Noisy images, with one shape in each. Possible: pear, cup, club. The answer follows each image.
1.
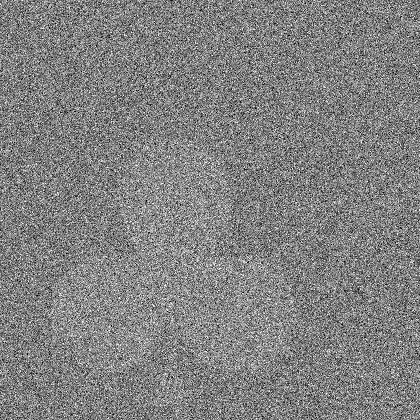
light club
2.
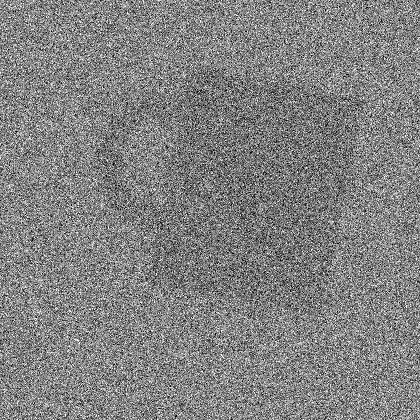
dark cup
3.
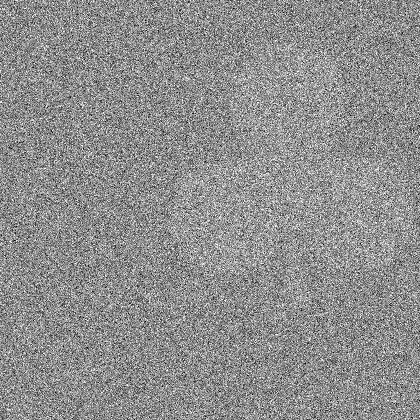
light club
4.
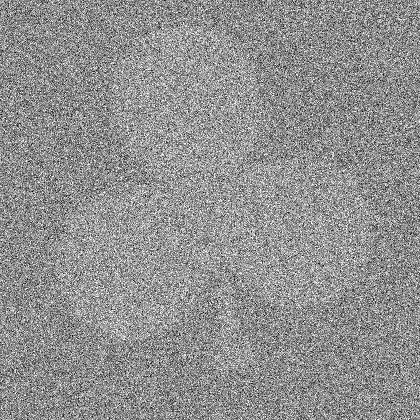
light club
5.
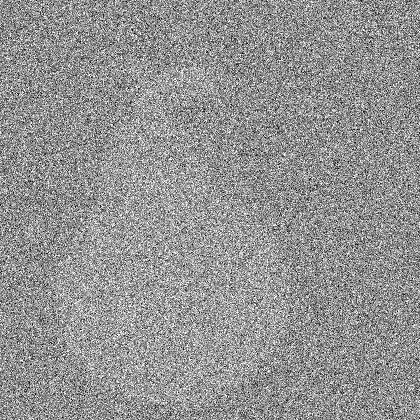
light pear
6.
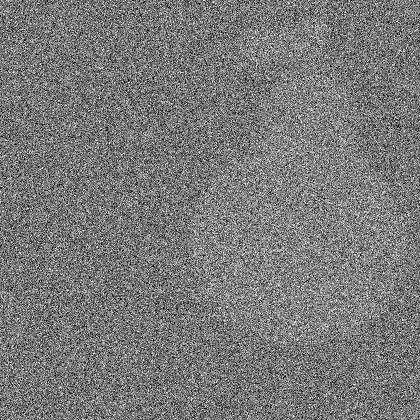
light pear
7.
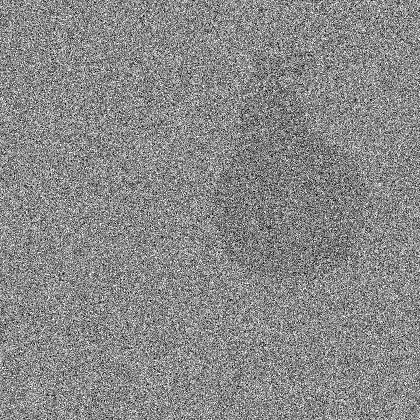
dark pear
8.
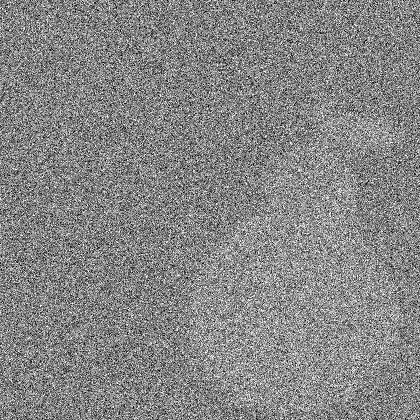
light pear
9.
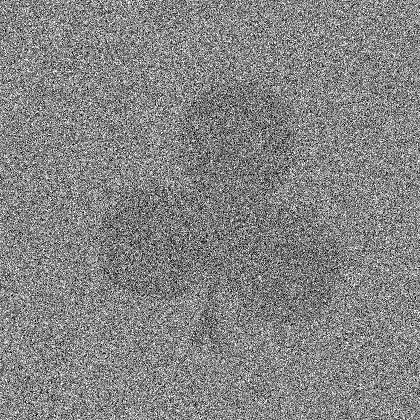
dark club
